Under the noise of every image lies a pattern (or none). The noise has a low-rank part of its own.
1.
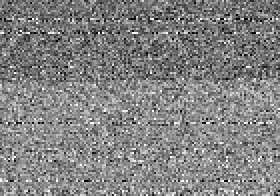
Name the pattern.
a sharp edge
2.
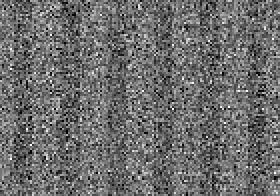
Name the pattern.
vertical stripes
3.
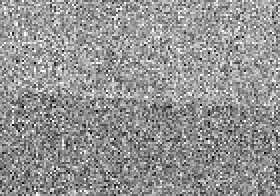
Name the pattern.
a sharp edge
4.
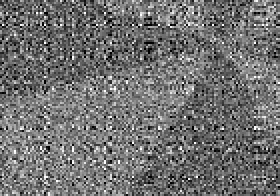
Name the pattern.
spokes from one point
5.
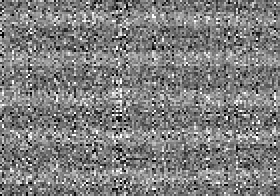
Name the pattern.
horizontal stripes
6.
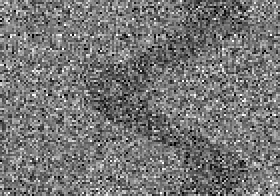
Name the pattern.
a wavy band
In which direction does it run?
top to bottom
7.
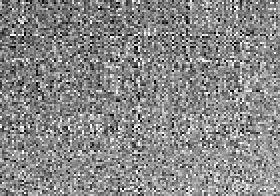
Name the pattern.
a smooth slope
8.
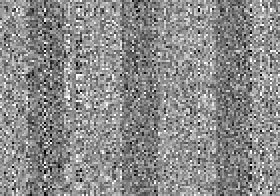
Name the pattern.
vertical stripes
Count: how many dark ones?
3
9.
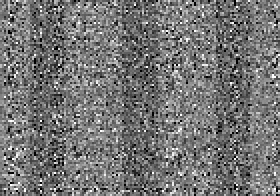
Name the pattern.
vertical stripes
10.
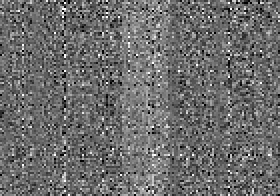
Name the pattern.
one vertical stripe
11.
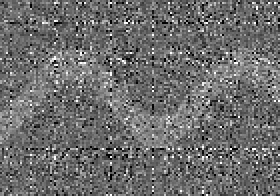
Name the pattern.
a wavy band
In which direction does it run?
left to right
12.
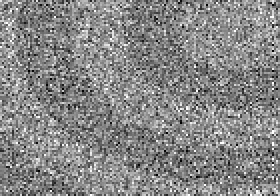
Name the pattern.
rings round one point
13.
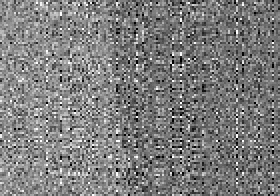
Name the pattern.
a sharp edge
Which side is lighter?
left
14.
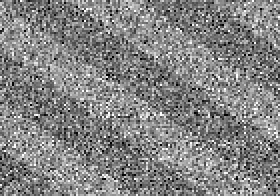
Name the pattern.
diagonal stripes
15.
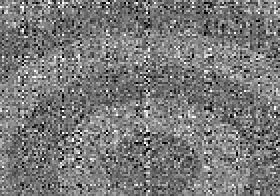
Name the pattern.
rings round one point
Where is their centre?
bottom middle
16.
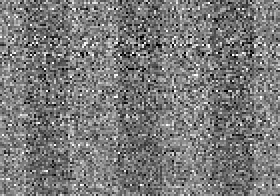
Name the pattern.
vertical stripes
